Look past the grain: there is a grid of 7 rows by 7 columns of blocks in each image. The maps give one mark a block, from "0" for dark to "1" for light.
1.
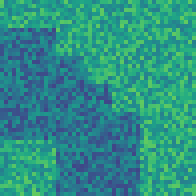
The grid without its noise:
1 1 1 1 1 1 1
0 0 1 1 1 1 1
0 0 0 1 1 1 1
0 0 0 0 1 1 1
0 0 0 0 0 1 1
1 1 0 0 0 1 1
1 1 0 0 0 1 1
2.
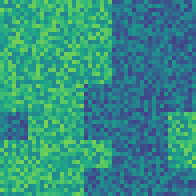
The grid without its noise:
1 1 1 1 0 0 0
1 1 1 1 0 0 0
1 1 1 1 0 0 0
1 1 1 0 0 0 0
0 1 1 0 0 0 1
1 1 1 1 0 0 1
1 1 1 0 0 0 0
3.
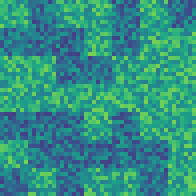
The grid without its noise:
1 0 1 1 0 1 0
0 0 0 1 0 1 1
1 1 0 0 1 1 1
1 1 1 1 1 1 1
0 0 0 1 0 1 1
1 0 0 0 0 0 1
0 1 0 1 1 0 1
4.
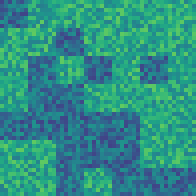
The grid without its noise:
0 1 1 1 1 1 1
1 1 0 1 1 1 1
1 0 1 0 1 0 1
1 0 0 1 1 1 1
0 0 0 0 0 1 1
1 1 0 0 0 1 1
1 1 0 1 0 0 0
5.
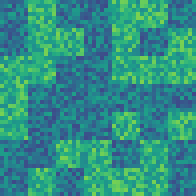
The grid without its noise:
0 1 0 0 1 1 0
0 1 1 0 1 0 1
1 1 0 0 1 1 1
1 0 0 0 0 0 0
1 0 0 0 1 0 1
0 0 1 1 0 1 0
0 1 0 1 1 1 0
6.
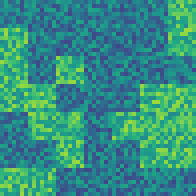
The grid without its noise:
0 0 0 0 0 0 1
1 0 0 0 0 0 1
1 0 1 0 0 0 0
1 1 0 0 0 1 1
0 1 1 0 1 1 1
0 0 1 0 0 1 1
1 1 0 0 0 0 0
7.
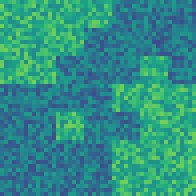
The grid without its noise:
1 1 1 1 0 0 0
1 1 1 0 0 0 0
1 1 0 0 0 1 0
0 0 0 0 1 1 1
0 0 1 0 0 1 1
0 0 0 0 1 1 1
0 0 0 0 1 1 1
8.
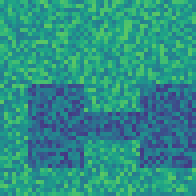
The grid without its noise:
1 1 1 1 1 1 1
1 1 1 1 1 1 1
1 1 1 1 1 1 1
1 0 0 1 1 0 0
1 0 0 0 0 0 0
1 0 0 1 1 0 0
1 1 1 1 1 1 1
